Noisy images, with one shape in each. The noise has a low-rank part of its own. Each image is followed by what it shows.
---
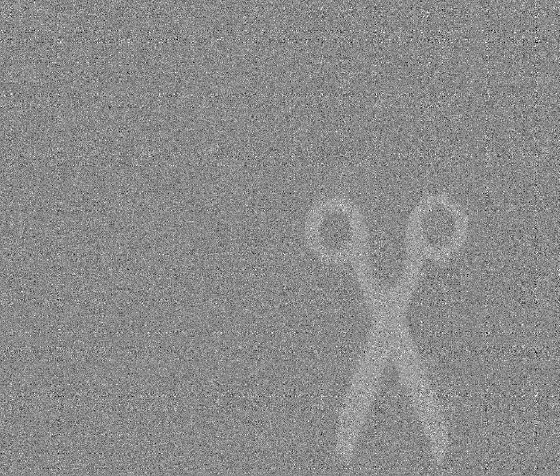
pair of scissors
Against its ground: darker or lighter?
lighter
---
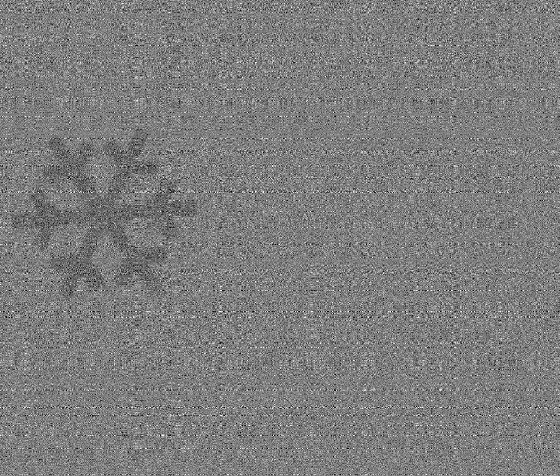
snowflake
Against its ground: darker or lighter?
darker
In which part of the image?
middle left
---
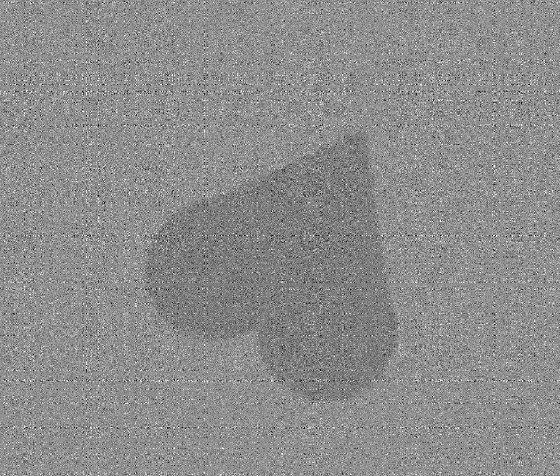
heart
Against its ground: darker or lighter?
darker
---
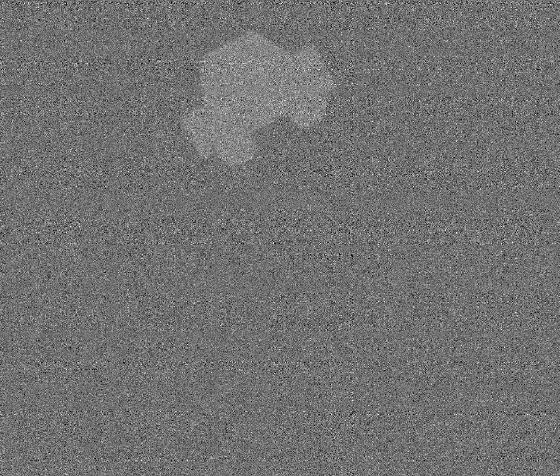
car
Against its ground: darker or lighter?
lighter
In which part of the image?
top middle
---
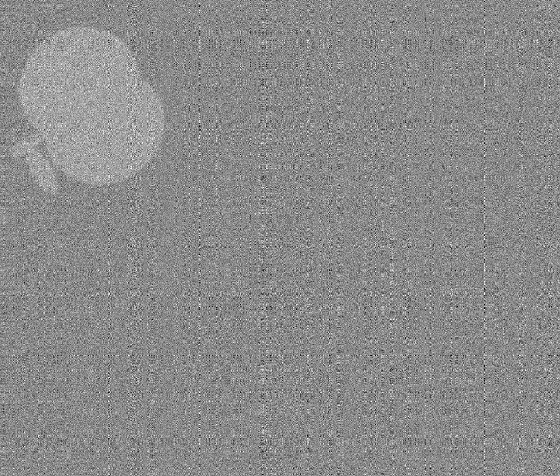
apple
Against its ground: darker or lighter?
lighter
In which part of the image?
top left
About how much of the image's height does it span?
a third
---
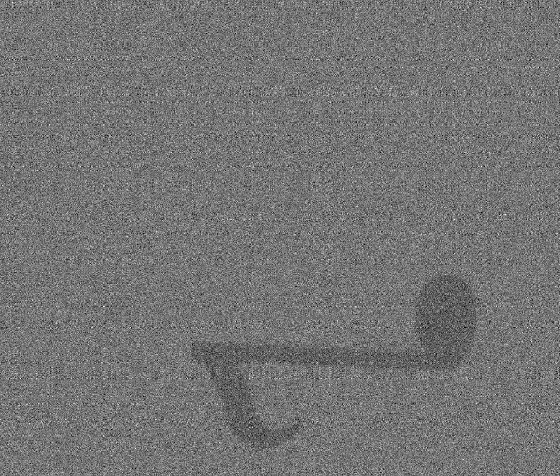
musical note
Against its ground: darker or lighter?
darker
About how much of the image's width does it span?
half
